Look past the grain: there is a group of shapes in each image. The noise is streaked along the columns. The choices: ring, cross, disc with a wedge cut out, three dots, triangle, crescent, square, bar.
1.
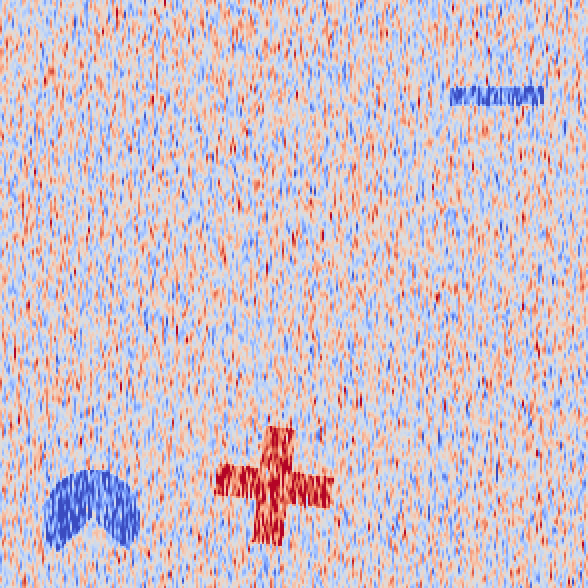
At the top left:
nothing
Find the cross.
bottom middle
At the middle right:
nothing
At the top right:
bar
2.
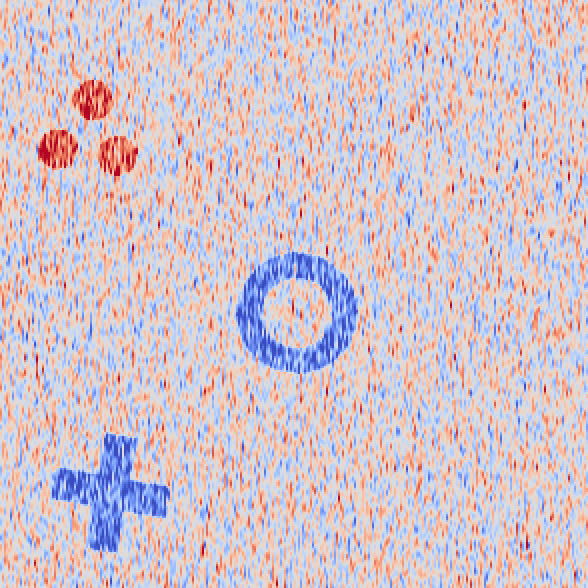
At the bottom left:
cross
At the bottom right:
nothing
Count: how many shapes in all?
3
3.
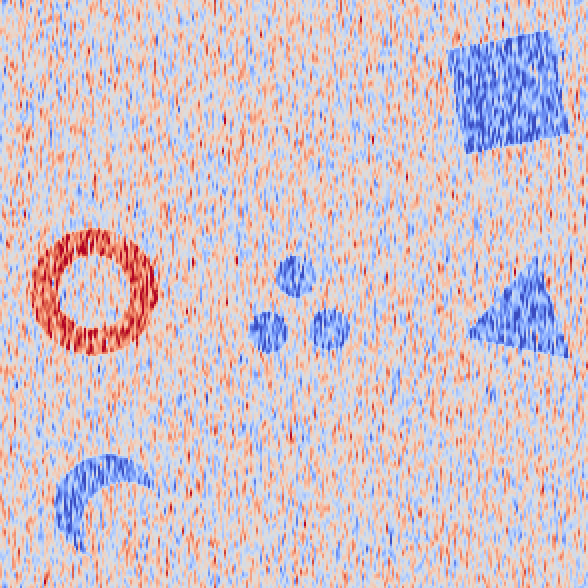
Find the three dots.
centre
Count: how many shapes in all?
5
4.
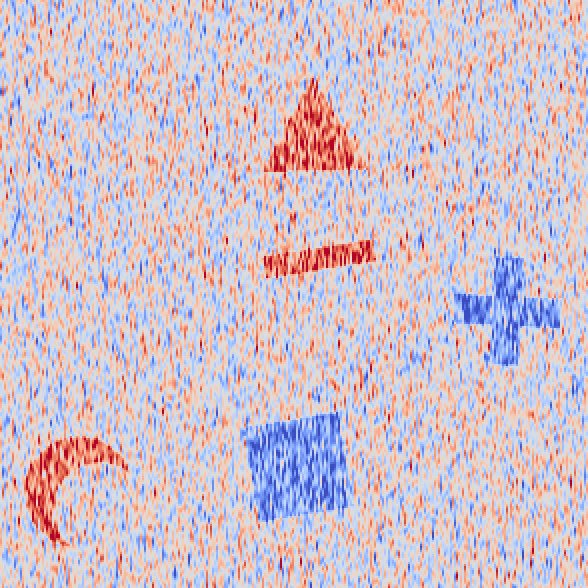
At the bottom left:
crescent
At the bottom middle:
square
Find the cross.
middle right
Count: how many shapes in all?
5
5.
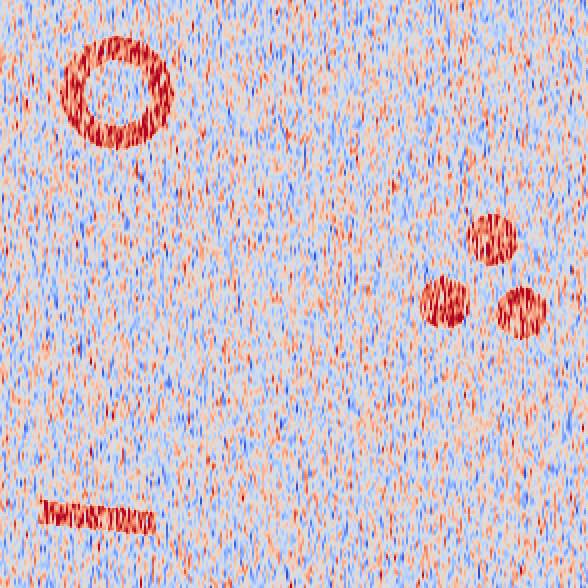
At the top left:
ring
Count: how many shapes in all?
3
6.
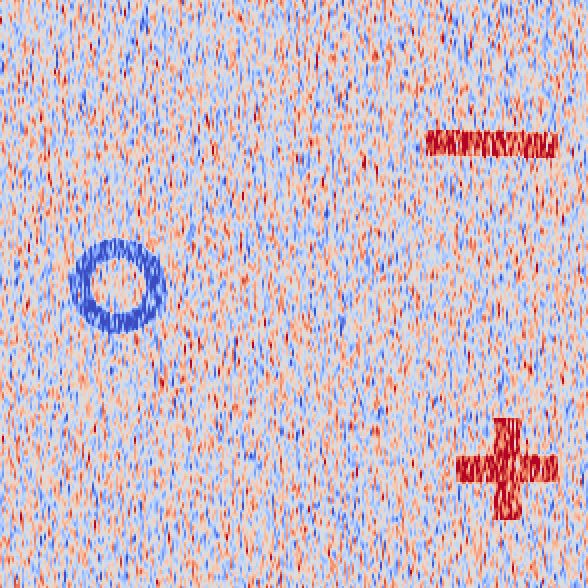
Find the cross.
bottom right
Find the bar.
top right
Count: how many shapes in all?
3
